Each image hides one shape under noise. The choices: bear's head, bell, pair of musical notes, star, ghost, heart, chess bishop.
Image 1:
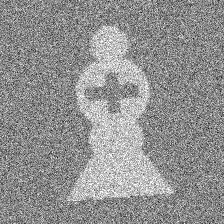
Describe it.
light chess bishop
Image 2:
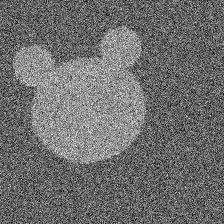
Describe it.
light bear's head
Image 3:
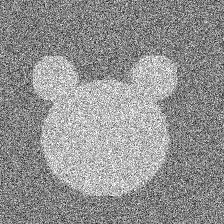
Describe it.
light bear's head
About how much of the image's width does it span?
two thirds
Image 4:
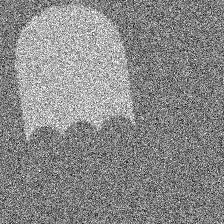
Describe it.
light ghost
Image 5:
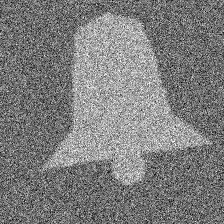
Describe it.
light bell
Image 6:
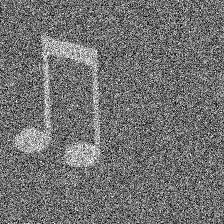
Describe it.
light pair of musical notes
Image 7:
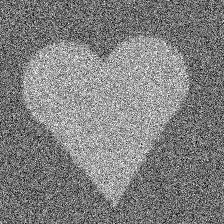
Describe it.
light heart
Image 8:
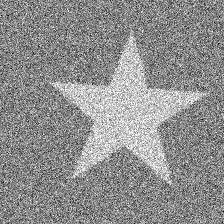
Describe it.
light star
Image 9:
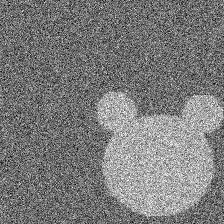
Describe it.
light bear's head
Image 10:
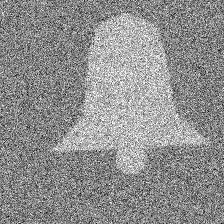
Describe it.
light bell
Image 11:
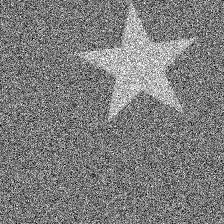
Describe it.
light star
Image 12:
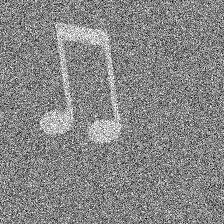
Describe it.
light pair of musical notes
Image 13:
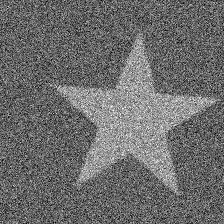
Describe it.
light star
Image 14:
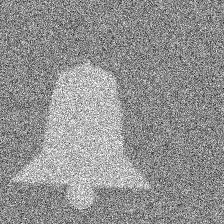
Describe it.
light bell
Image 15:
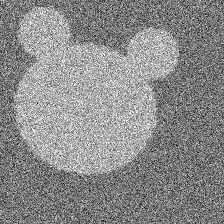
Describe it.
light bear's head
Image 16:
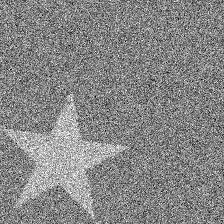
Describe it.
light star
